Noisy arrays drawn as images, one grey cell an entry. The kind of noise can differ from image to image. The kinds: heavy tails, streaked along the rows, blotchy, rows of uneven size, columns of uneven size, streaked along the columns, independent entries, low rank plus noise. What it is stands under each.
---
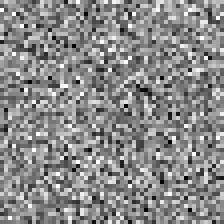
independent entries
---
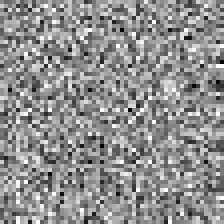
low rank plus noise
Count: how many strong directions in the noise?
three or four
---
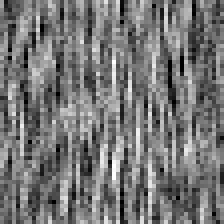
streaked along the columns
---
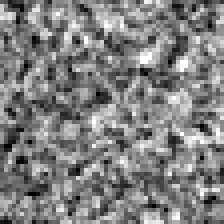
blotchy
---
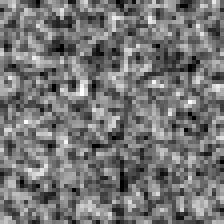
blotchy
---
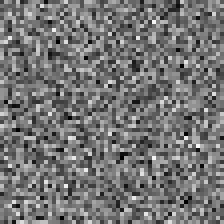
independent entries
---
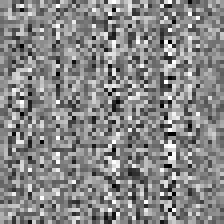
columns of uneven size
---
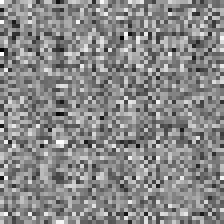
low rank plus noise
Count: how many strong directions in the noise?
three or four
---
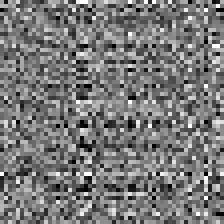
low rank plus noise
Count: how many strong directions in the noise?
two
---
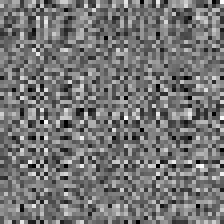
low rank plus noise
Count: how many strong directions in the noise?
one
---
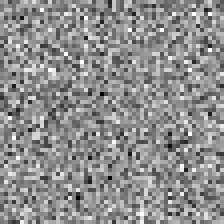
independent entries
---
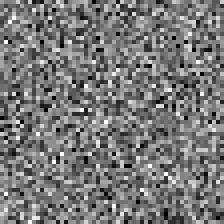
independent entries
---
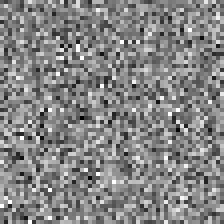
independent entries
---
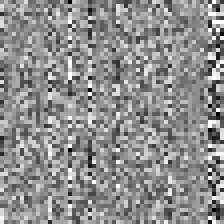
columns of uneven size
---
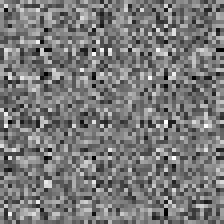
low rank plus noise
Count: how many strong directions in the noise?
two
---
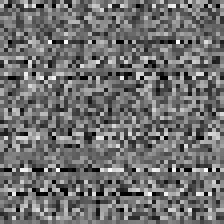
rows of uneven size
